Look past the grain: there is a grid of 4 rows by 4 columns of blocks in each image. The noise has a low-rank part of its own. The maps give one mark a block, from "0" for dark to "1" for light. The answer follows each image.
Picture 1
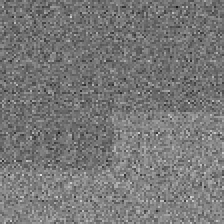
0000
0000
0011
1111
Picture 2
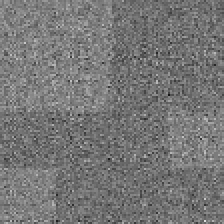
1100
1100
0001
1000
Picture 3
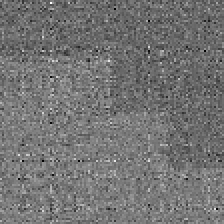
0000
1100
1110
1111
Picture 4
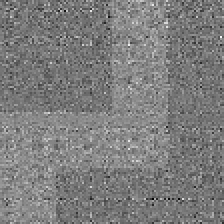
0010
0010
1110
1000
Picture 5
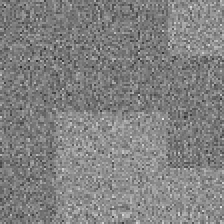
0001
0000
0110
0111
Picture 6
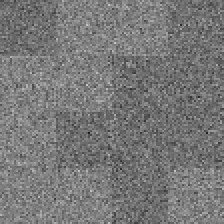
0110
1100
1000
1101
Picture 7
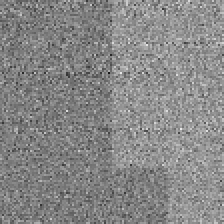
0011
0011
0011
0001
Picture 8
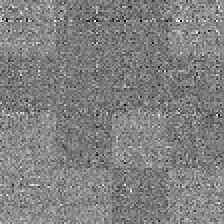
1001
0000
1010
1101
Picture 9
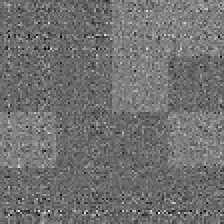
0011
0010
1001
0000
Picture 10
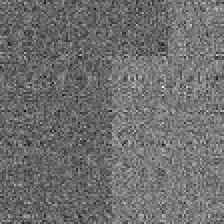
0001
0011
0011
0011
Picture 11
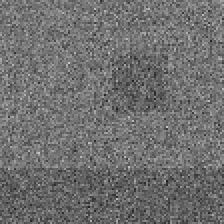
1111
1101
1111
0000
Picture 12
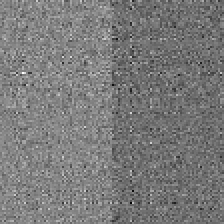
1100
1100
1100
1100
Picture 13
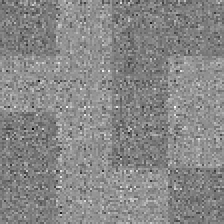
0100
1101
0101
0110
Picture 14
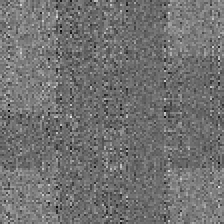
1001
1000
0000
1001
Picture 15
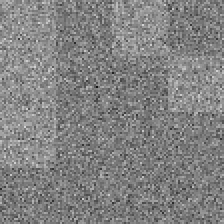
1010
1001
1000
0000
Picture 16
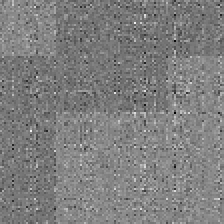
1000
0001
0111
0111
